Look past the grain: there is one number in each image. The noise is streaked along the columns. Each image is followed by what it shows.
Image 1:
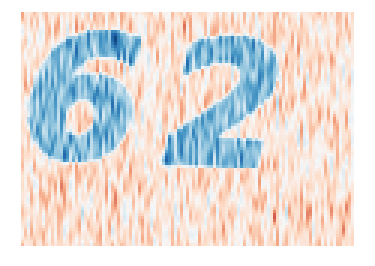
62
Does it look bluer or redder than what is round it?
bluer
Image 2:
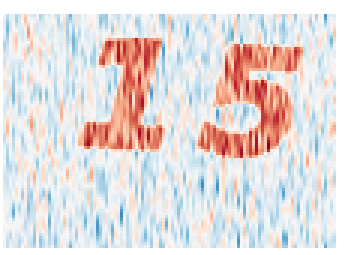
15
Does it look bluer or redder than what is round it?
redder
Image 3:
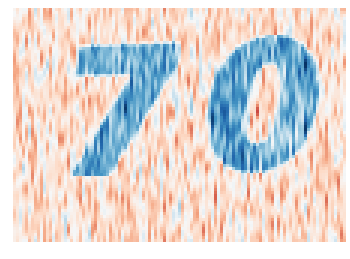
70
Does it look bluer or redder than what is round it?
bluer
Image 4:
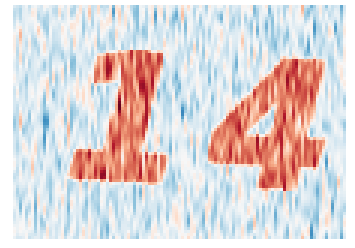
14
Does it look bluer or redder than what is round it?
redder
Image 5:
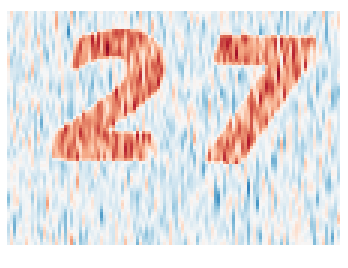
27
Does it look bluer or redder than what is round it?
redder
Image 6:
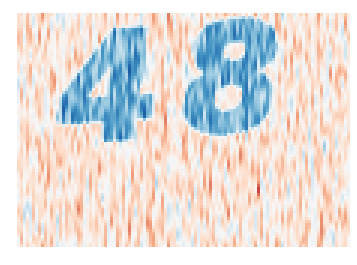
48
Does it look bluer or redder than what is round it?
bluer
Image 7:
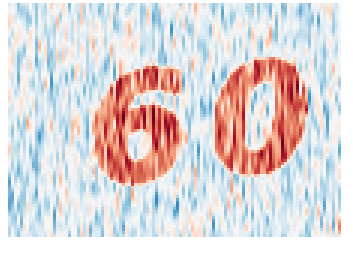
60
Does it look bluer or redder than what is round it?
redder
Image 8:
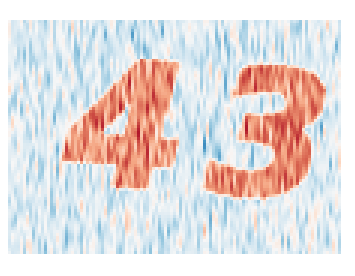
43
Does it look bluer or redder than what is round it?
redder
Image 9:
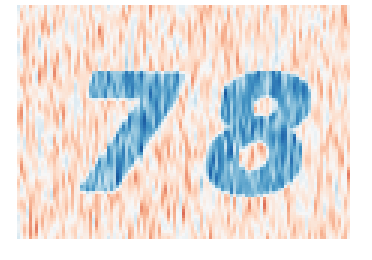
78
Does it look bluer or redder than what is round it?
bluer
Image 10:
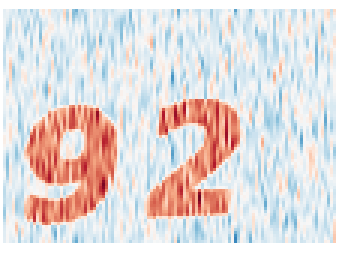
92
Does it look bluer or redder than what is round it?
redder
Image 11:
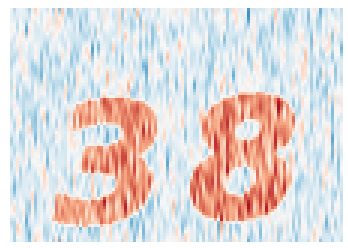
38
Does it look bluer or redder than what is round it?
redder
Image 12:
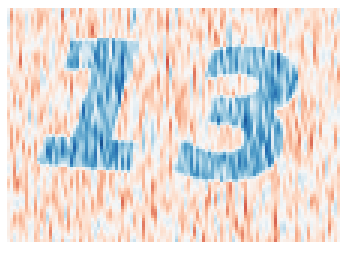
13
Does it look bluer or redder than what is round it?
bluer
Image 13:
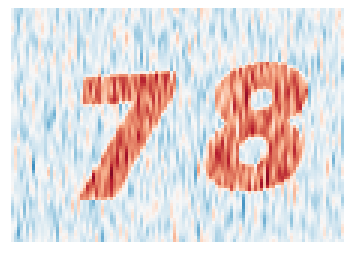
78
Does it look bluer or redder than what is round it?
redder
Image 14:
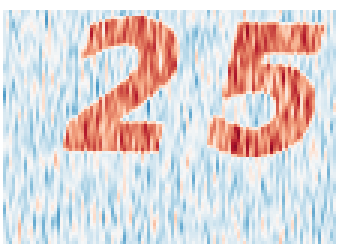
25
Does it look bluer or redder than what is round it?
redder
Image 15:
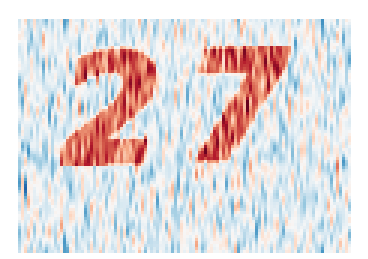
27
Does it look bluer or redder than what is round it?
redder
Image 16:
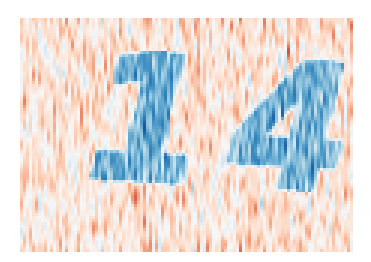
14
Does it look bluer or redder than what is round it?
bluer
